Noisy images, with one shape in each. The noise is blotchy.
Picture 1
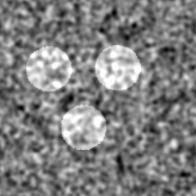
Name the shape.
three dots
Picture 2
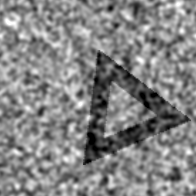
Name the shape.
triangle frame
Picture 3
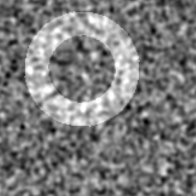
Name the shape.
ring
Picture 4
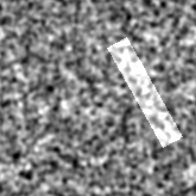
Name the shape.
bar
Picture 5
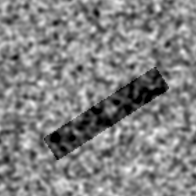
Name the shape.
bar
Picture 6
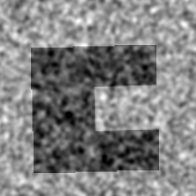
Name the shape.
square with a notch
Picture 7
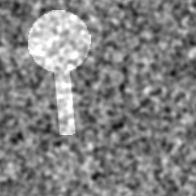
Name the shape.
lollipop
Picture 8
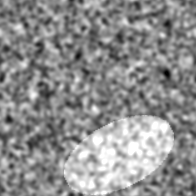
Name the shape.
ellipse
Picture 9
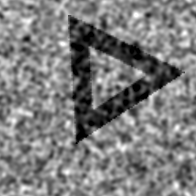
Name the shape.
triangle frame
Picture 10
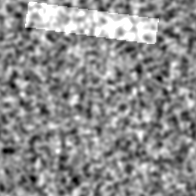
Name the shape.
bar
